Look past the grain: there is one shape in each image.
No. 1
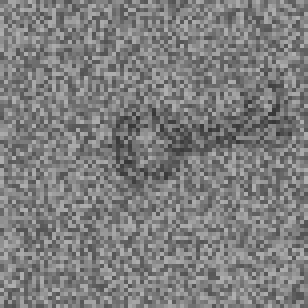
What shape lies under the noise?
key
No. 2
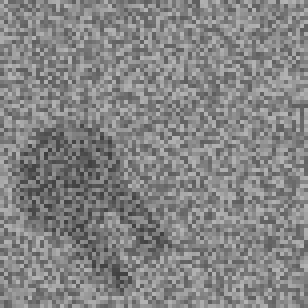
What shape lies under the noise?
rabbit's head
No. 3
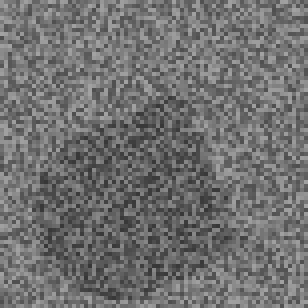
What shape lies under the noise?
ghost
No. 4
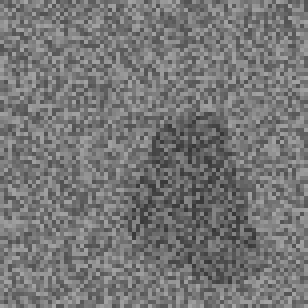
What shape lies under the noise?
cloud
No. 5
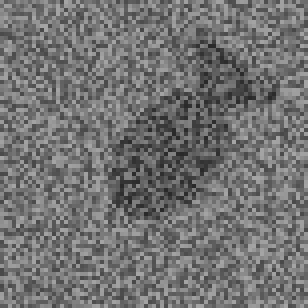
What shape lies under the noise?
fish
